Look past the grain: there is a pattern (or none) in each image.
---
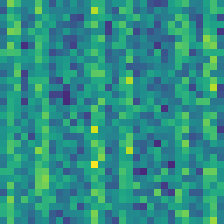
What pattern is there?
bands of columns
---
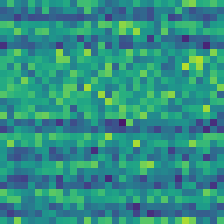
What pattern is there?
bands of rows
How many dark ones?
6
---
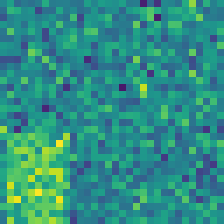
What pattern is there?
one block
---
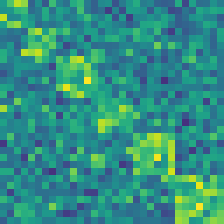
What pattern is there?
blocks along the diagonal
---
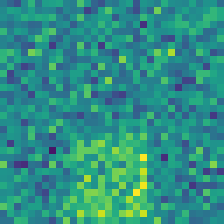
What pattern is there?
one block
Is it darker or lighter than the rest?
lighter
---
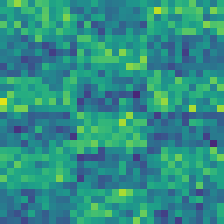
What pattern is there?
a checkerboard
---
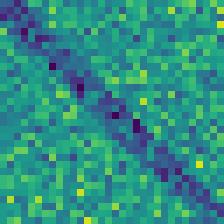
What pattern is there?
a diagonal band
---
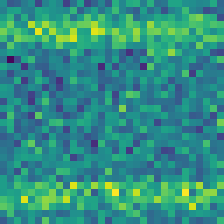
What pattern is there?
bands of rows
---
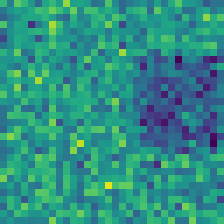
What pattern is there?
one block
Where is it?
middle right
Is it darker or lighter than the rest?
darker
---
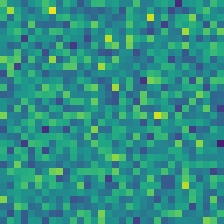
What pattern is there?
only noise
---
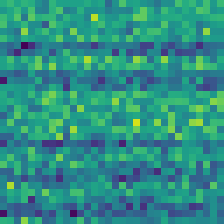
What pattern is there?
bands of rows
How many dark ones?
5
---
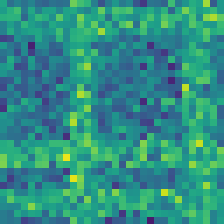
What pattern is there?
bands of rows crossing bands of columns
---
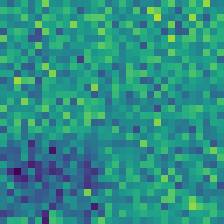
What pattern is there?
one block
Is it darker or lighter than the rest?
darker
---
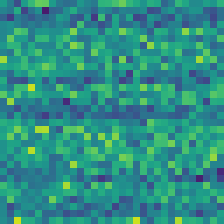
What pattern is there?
bands of rows
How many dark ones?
5
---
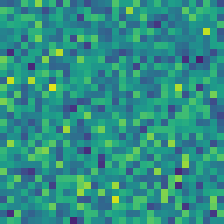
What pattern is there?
only noise
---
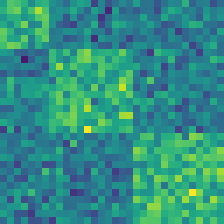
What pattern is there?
blocks along the diagonal
